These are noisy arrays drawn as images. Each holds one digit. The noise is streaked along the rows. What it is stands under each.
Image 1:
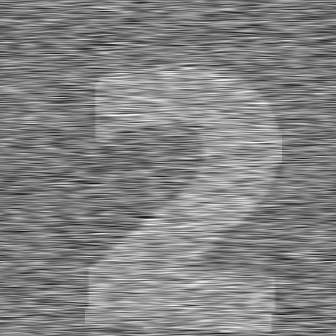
light 2
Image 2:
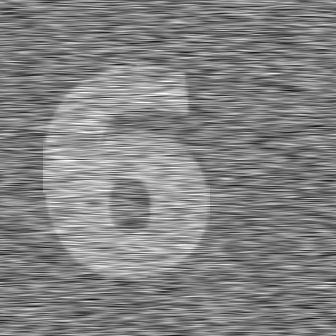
light 6
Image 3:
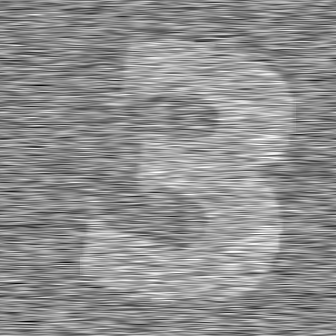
light 3
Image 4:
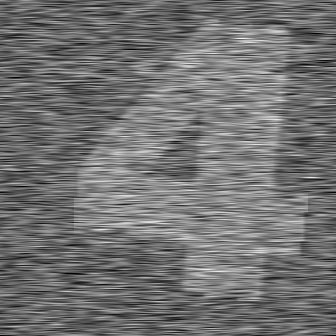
light 4
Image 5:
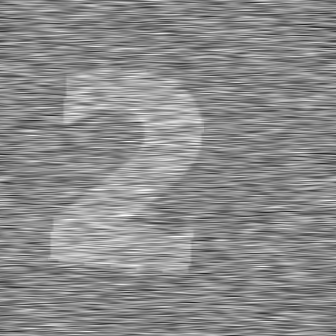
light 2
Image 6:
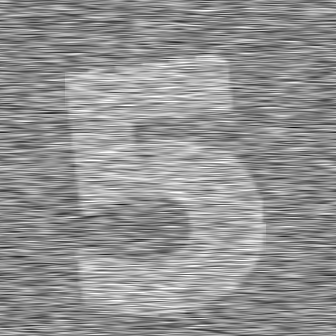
light 5
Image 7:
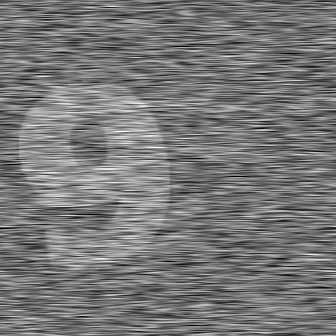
light 9
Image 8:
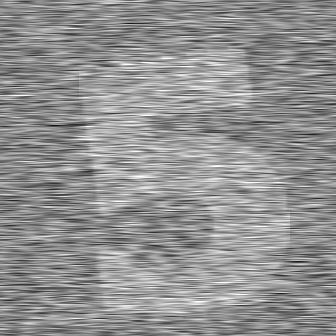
light 5
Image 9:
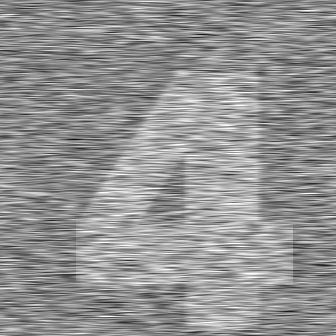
light 4
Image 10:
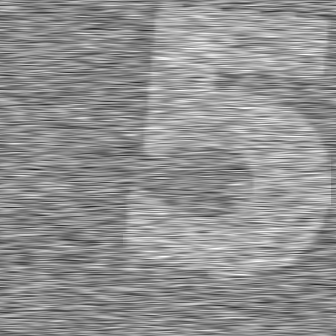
light 5
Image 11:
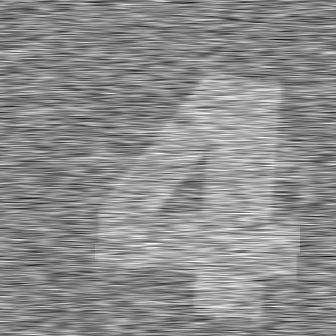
light 4
